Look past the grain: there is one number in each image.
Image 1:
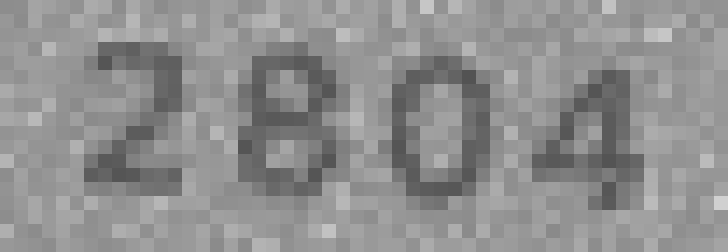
2804
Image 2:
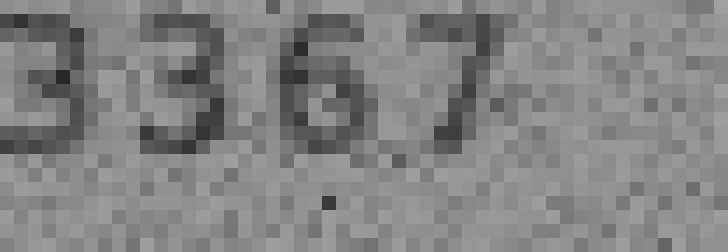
3367
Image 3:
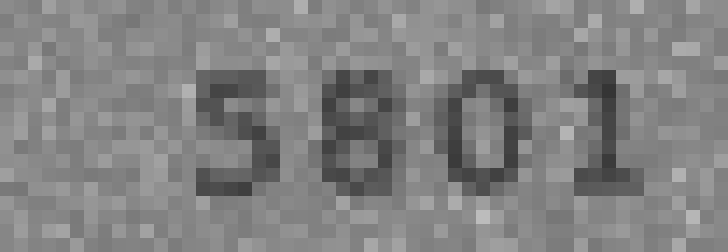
5801
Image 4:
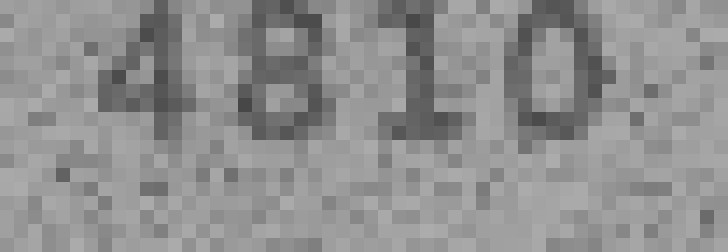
4810
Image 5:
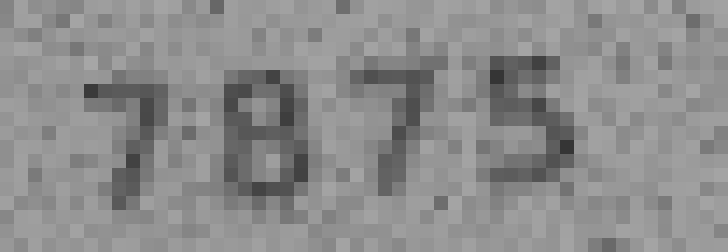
7875
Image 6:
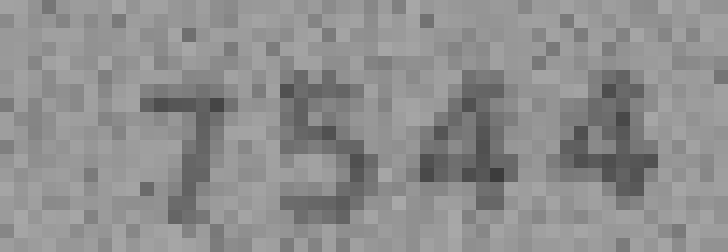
7544
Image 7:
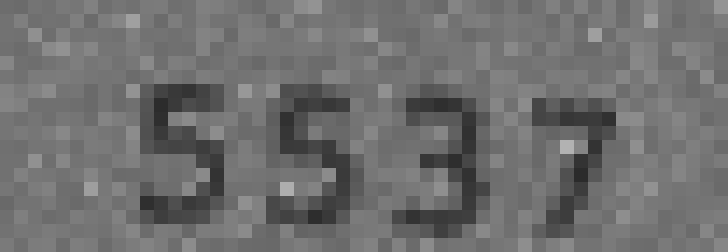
5537
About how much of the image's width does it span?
two thirds
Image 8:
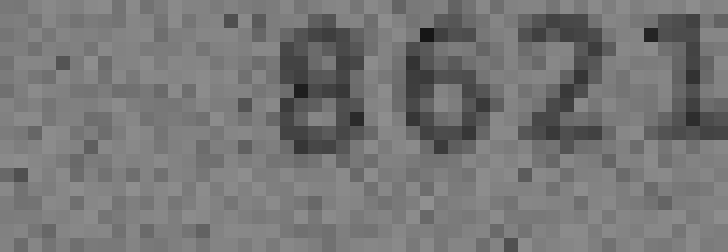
8621
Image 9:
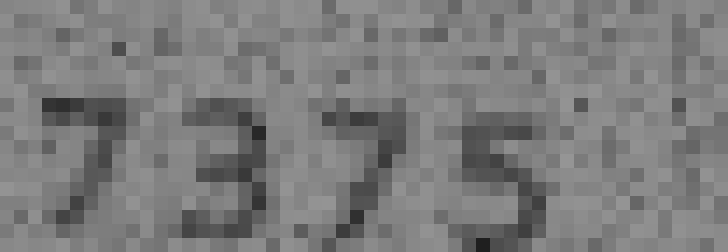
7375
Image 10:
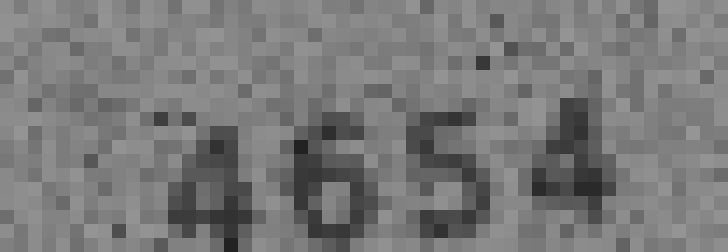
4654
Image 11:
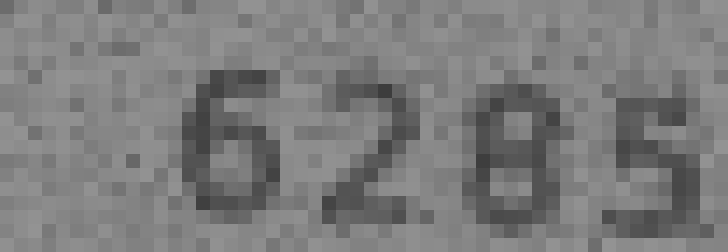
6285
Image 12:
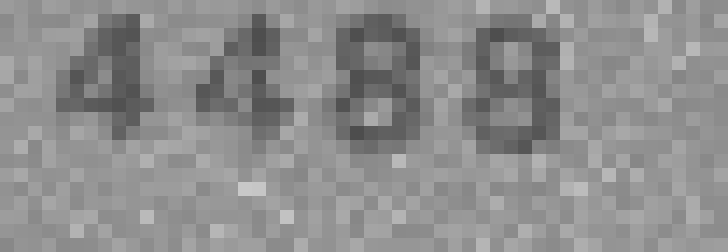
4488
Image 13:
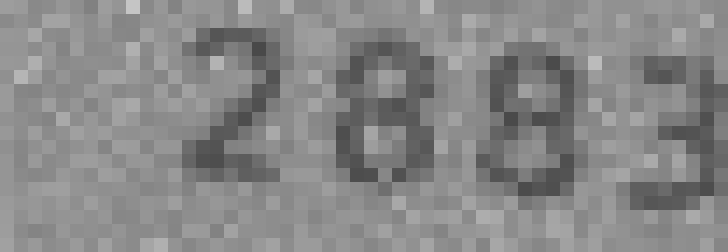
2883
